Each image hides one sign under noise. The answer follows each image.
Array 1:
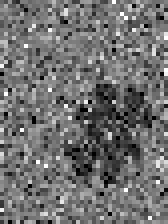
hash sign
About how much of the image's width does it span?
half
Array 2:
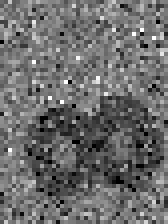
infinity sign
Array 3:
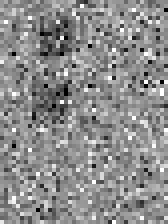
colon
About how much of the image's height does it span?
half
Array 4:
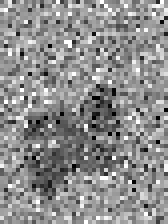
not-equal sign
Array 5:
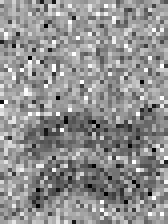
approximately sign
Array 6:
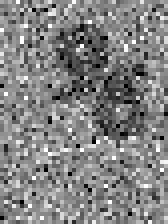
percent sign
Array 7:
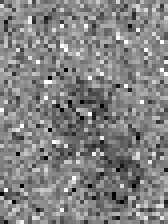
percent sign
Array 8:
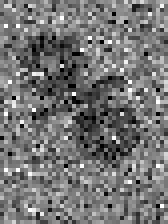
percent sign
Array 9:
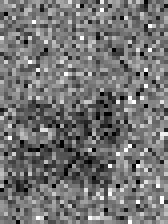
not-equal sign
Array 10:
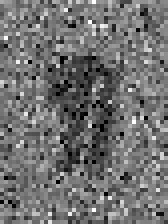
pilcrow
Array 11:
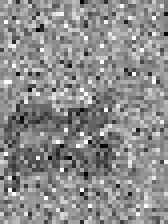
approximately sign
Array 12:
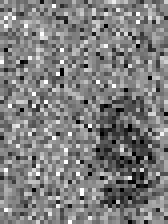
section sign
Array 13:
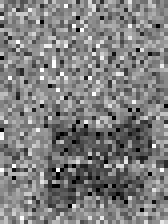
not-equal sign
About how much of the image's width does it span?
two thirds
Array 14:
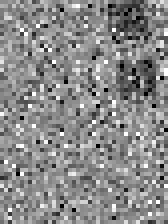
colon
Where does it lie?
top right
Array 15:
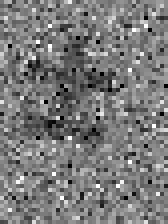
plus-minus sign
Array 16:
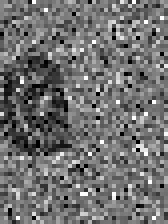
at sign
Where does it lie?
middle left
